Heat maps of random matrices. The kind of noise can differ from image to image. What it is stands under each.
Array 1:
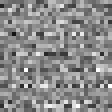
rows of uneven size
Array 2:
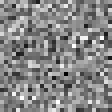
independent entries
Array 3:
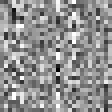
columns of uneven size
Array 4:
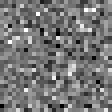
heavy tails
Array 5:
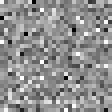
heavy tails
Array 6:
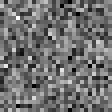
low rank plus noise
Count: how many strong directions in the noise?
five to eight
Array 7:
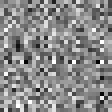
low rank plus noise
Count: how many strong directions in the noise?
three or four
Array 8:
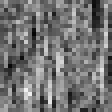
streaked along the columns
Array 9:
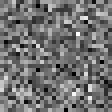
independent entries
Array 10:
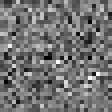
low rank plus noise
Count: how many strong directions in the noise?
three or four
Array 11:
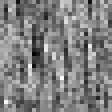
streaked along the columns
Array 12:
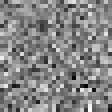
low rank plus noise
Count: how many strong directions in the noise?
three or four
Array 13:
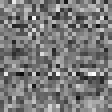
low rank plus noise
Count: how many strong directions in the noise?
three or four
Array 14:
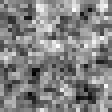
blotchy
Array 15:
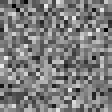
independent entries
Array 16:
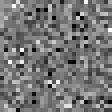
heavy tails
